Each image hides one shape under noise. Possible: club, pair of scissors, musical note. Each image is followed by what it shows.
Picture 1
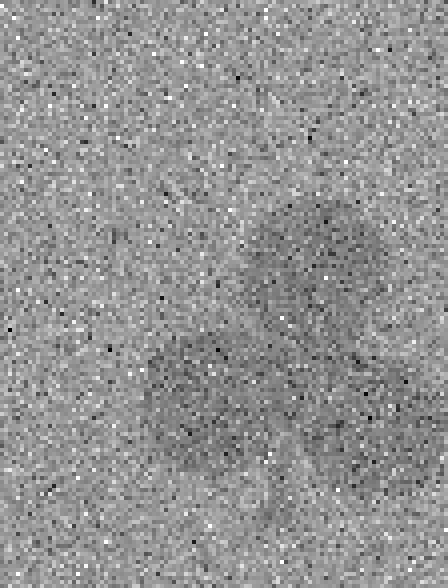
club
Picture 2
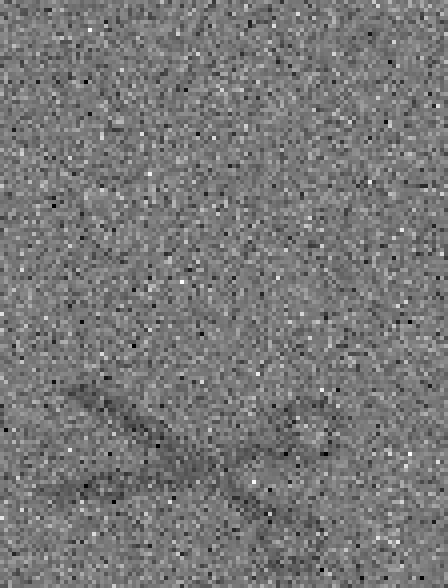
pair of scissors
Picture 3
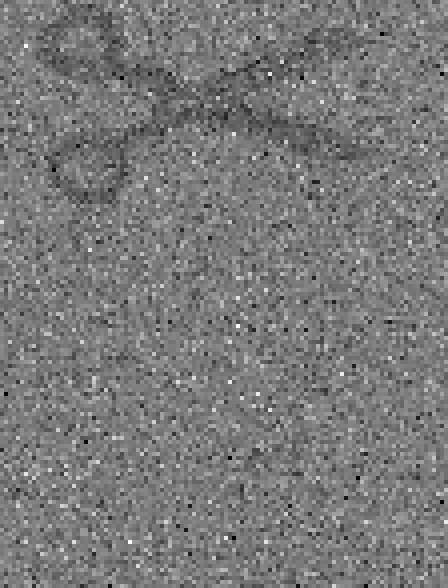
pair of scissors
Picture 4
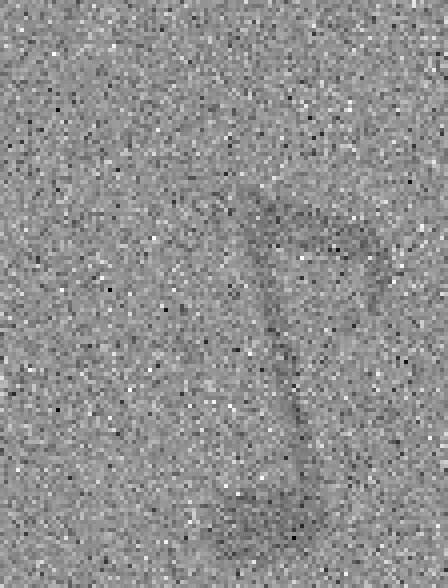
musical note
